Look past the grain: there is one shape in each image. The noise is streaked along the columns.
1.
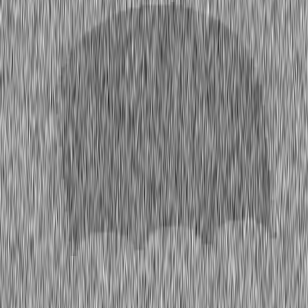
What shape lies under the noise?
ghost
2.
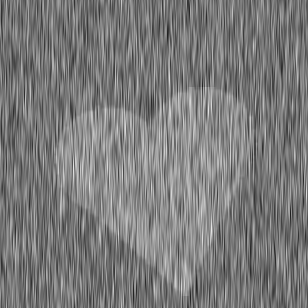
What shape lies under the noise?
heart
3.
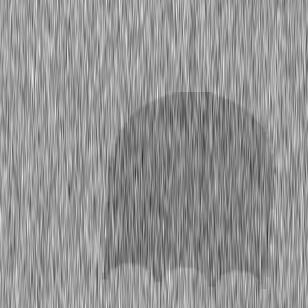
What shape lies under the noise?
ghost
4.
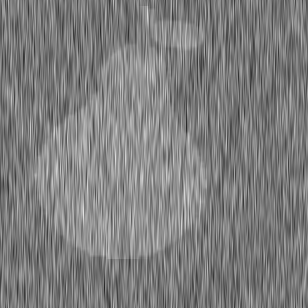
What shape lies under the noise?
pear
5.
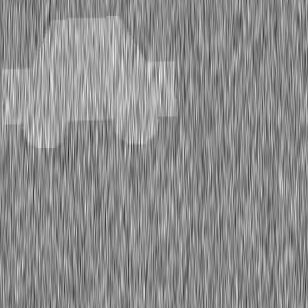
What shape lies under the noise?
car
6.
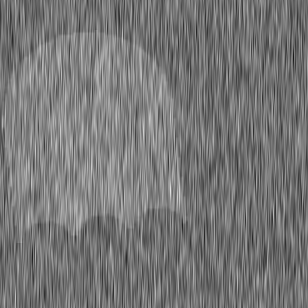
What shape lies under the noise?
ghost
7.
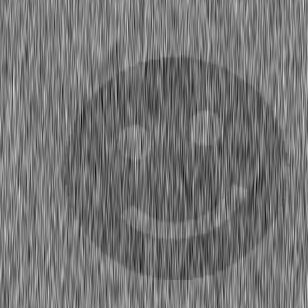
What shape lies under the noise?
smiling face
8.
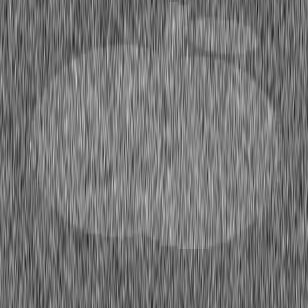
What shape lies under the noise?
apple
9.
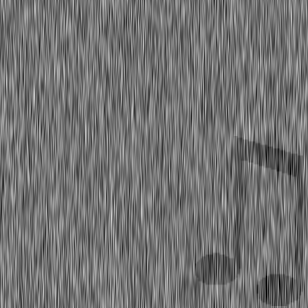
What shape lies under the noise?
pair of musical notes
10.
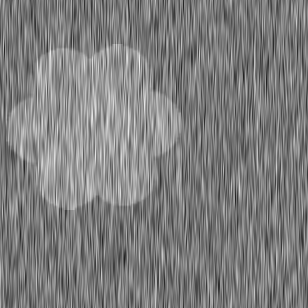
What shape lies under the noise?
flower
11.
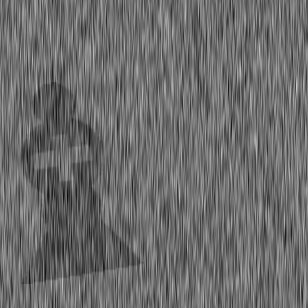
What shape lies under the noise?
chess bishop
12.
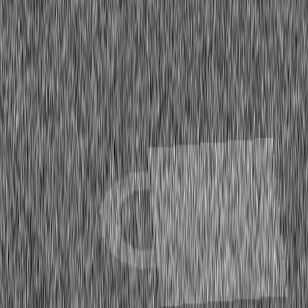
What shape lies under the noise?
cup
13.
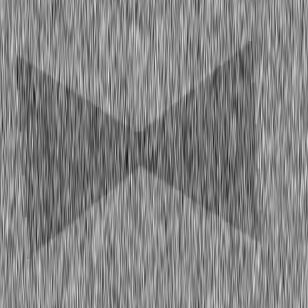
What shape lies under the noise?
bow tie
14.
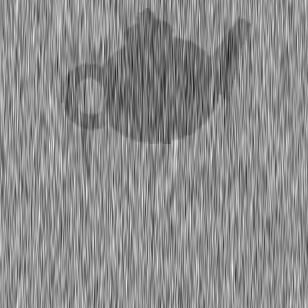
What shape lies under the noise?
teapot
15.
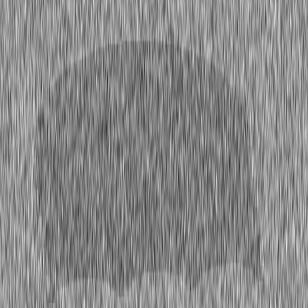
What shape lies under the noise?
ghost
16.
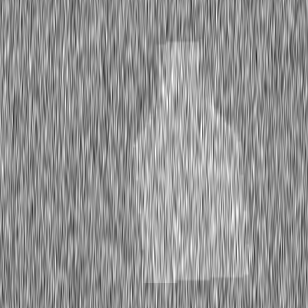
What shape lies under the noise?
bottle
